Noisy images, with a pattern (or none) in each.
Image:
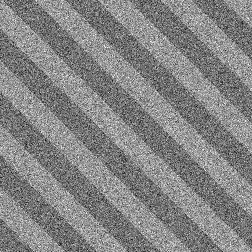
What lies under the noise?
diagonal stripes
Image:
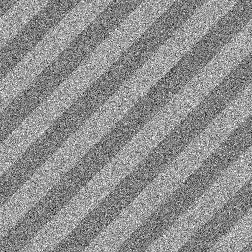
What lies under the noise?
diagonal stripes
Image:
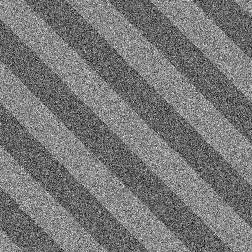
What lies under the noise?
diagonal stripes
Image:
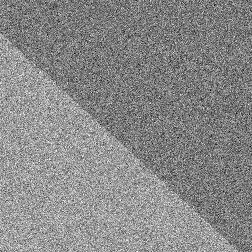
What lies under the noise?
a sharp edge
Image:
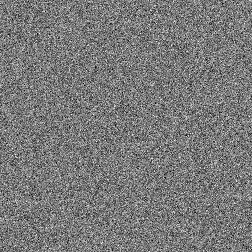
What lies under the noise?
only noise
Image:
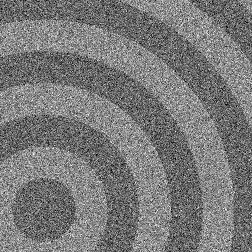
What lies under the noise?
rings round one point
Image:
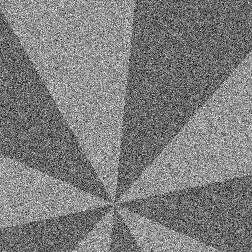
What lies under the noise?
spokes from one point
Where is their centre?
bottom middle
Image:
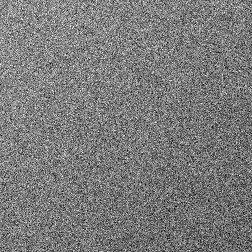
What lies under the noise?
a smooth slope
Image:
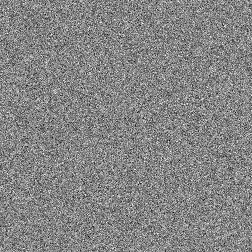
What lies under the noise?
only noise
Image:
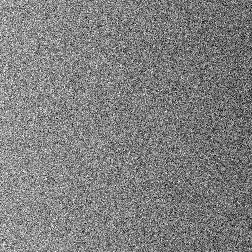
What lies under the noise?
a smooth slope
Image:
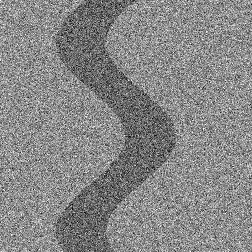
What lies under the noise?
a wavy band
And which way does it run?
top to bottom
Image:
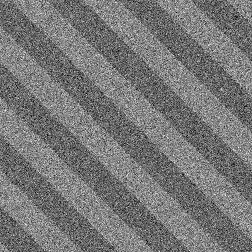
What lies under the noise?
diagonal stripes
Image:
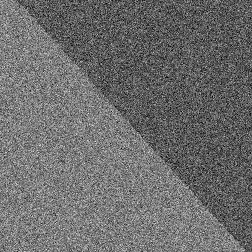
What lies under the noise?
a sharp edge
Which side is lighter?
bottom left
